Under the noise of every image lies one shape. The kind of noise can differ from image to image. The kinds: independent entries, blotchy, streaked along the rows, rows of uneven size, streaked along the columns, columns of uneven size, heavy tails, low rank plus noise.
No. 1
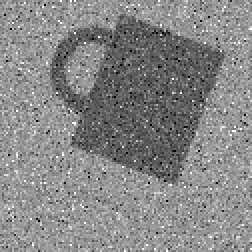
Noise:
heavy tails
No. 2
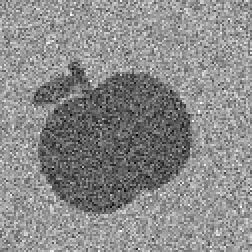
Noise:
independent entries
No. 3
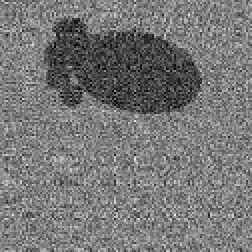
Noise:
low rank plus noise
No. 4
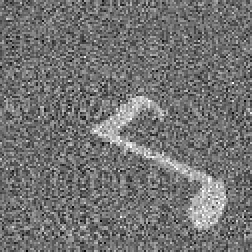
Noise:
low rank plus noise
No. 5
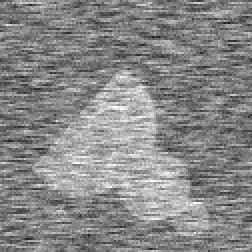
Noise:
streaked along the rows
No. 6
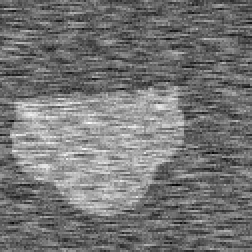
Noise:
streaked along the rows
